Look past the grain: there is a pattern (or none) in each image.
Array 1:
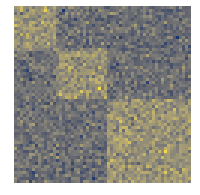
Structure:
blocks along the diagonal
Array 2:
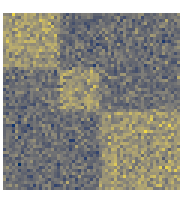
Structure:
blocks along the diagonal
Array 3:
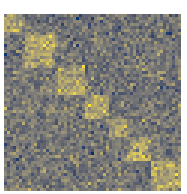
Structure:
blocks along the diagonal
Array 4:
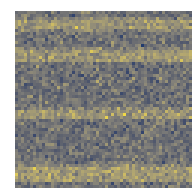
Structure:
bands of rows
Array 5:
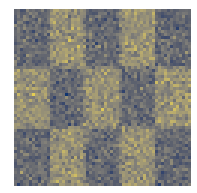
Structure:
a checkerboard
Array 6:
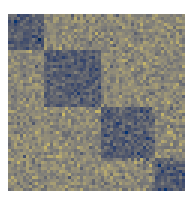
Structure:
blocks along the diagonal
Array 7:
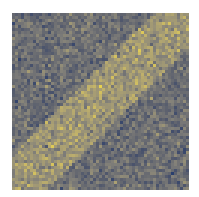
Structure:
a diagonal band
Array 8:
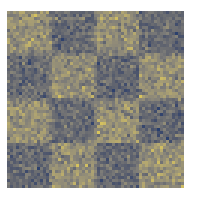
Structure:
a checkerboard
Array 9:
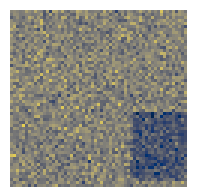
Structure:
one block
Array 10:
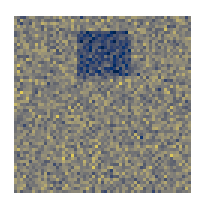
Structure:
one block
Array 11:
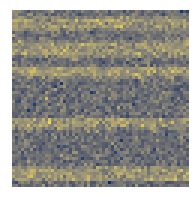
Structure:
bands of rows
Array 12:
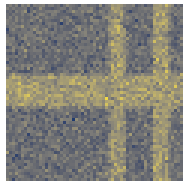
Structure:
bands of rows crossing bands of columns
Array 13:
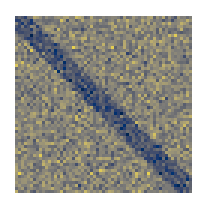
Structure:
a diagonal band
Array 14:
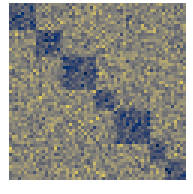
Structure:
blocks along the diagonal
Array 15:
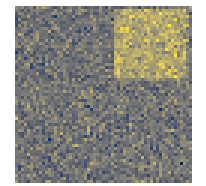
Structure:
one block
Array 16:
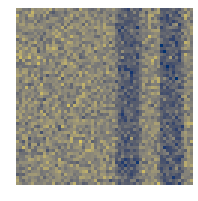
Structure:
bands of columns
